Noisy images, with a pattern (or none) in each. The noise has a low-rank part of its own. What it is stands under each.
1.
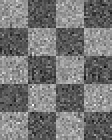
a checkerboard
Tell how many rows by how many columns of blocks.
5 by 4
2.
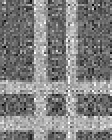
bands of rows crossing bands of columns
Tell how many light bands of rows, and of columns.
2 and 2
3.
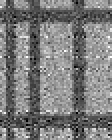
bands of rows crossing bands of columns
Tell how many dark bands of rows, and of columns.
2 and 3
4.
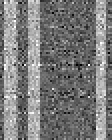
bands of columns
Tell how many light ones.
3
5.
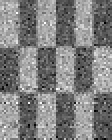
a checkerboard
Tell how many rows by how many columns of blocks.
3 by 6
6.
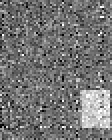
one block
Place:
bottom right
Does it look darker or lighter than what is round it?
lighter
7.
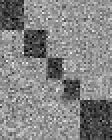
blocks along the diagonal
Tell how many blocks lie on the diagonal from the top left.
5
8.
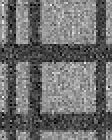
bands of rows crossing bands of columns
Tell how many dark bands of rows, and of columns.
2 and 3
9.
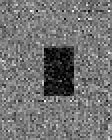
one block
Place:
centre
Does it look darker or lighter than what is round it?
darker
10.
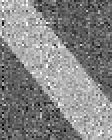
a diagonal band
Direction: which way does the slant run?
top left to bottom right
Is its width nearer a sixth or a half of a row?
a half
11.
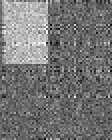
one block
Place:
top left
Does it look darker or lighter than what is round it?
lighter
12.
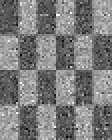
a checkerboard
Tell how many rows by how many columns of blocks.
4 by 6
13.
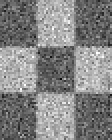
a checkerboard
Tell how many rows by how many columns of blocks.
3 by 3
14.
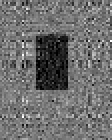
one block
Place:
centre
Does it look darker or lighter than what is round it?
darker
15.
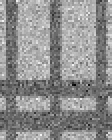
bands of rows crossing bands of columns
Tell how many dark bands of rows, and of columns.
2 and 3
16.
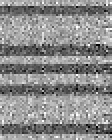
bands of rows
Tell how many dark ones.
5
